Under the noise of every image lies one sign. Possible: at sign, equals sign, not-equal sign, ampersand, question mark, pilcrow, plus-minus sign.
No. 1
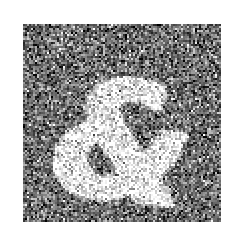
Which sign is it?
ampersand
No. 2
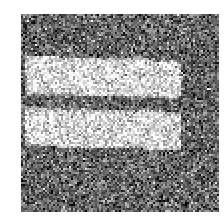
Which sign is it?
equals sign
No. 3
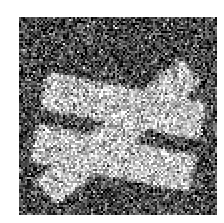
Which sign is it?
not-equal sign
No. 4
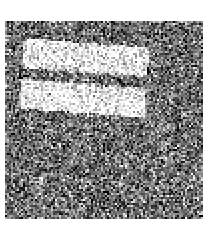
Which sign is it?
equals sign
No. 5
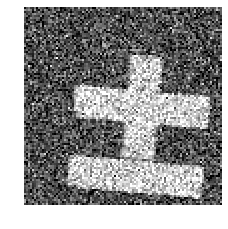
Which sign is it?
plus-minus sign
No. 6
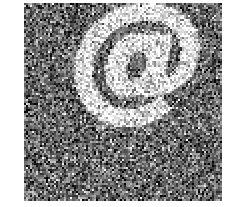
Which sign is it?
at sign
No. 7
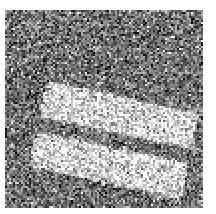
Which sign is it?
equals sign
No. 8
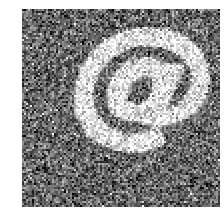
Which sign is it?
at sign
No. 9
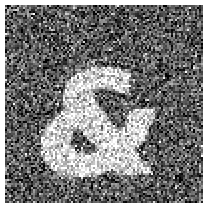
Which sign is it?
ampersand
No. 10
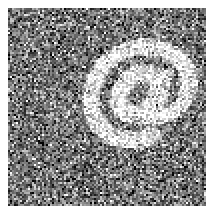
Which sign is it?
at sign
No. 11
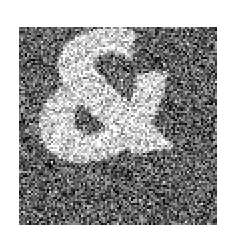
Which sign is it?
ampersand
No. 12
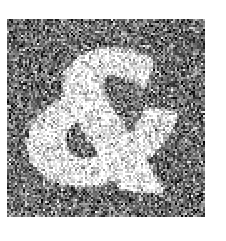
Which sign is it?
ampersand
